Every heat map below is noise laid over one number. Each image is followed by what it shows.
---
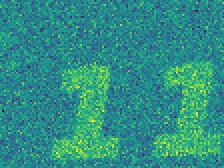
11
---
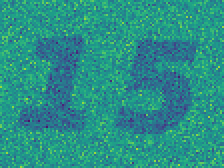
15
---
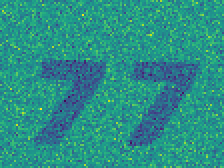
77
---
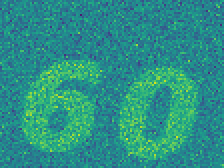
60
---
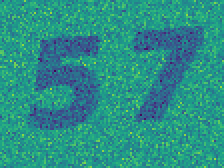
57
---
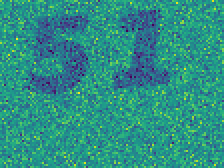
51
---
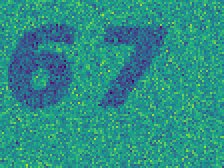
67
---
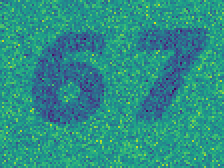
67
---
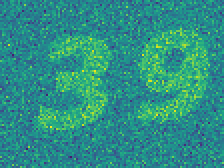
39
